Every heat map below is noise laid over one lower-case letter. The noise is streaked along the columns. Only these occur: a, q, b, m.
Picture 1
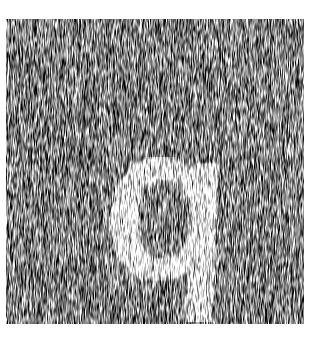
q
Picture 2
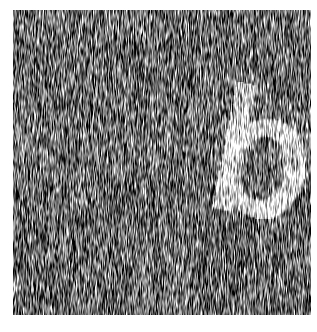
b
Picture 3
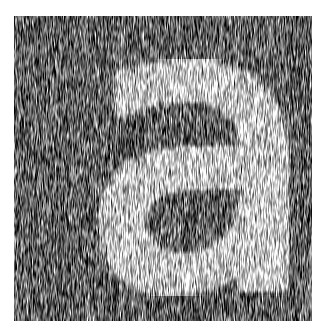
a
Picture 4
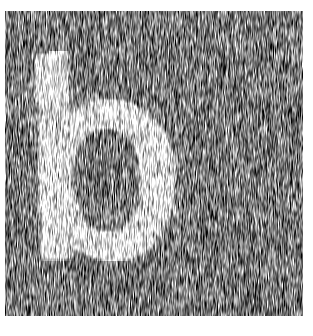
b
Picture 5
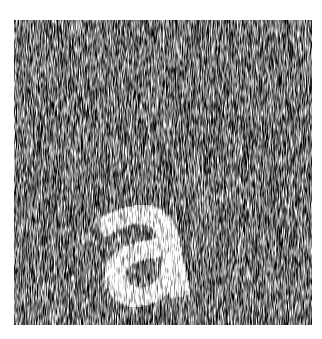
a
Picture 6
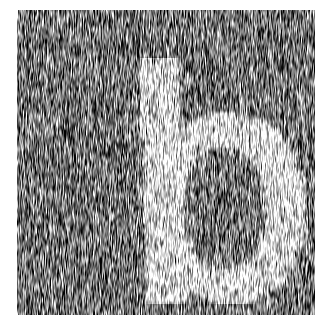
b
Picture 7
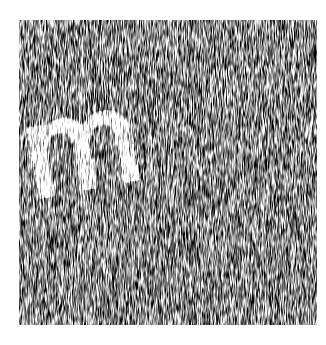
m
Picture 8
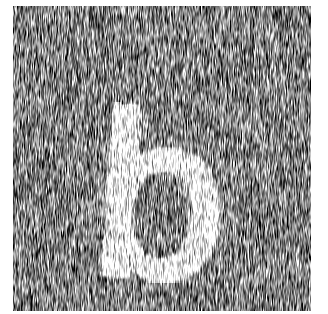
b
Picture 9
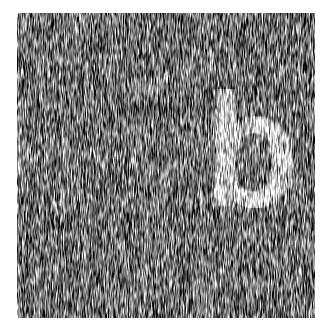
b
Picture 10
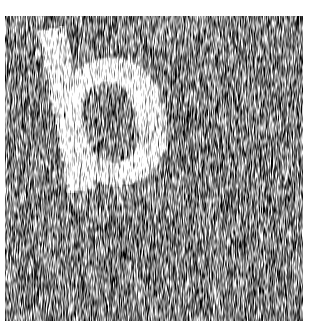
b
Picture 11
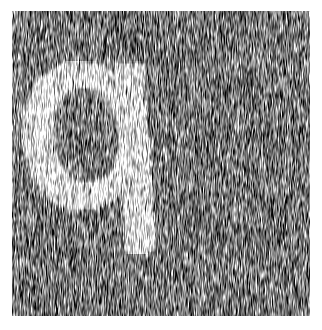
q
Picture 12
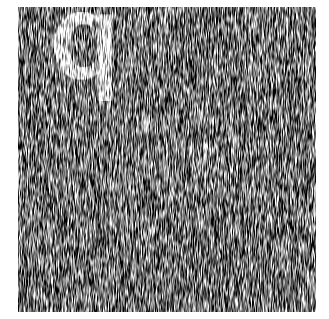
q
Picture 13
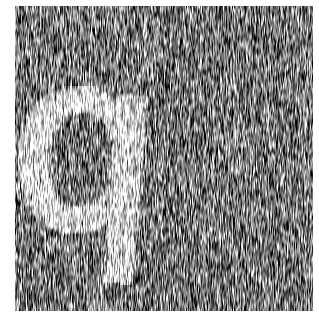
q
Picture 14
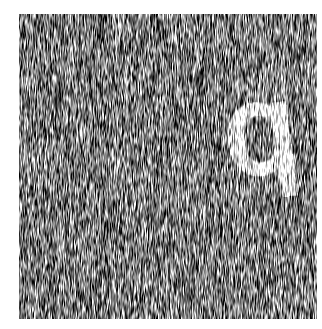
q
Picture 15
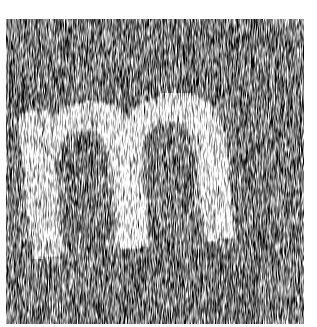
m
